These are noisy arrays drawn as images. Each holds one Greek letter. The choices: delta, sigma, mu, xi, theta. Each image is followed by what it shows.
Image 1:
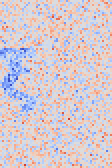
xi
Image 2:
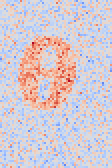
theta
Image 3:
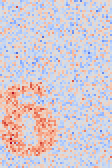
delta
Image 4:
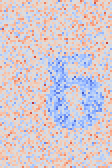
delta
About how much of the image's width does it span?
half
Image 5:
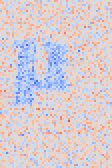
mu
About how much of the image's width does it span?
half
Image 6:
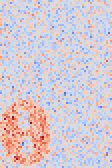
theta
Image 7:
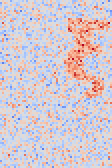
xi
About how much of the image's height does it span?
half
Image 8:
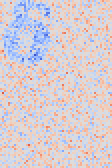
delta
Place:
top left
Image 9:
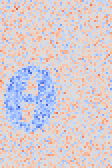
theta
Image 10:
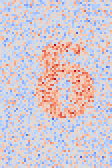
delta
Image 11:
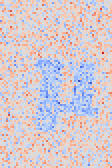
mu
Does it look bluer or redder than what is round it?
bluer
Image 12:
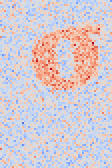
sigma
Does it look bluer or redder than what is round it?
redder
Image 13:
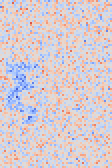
xi
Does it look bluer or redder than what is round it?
bluer
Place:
middle left
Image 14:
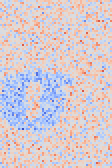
sigma
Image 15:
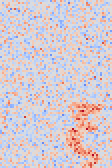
xi
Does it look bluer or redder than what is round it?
redder
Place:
bottom right
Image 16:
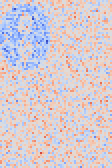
theta
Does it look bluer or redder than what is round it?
bluer
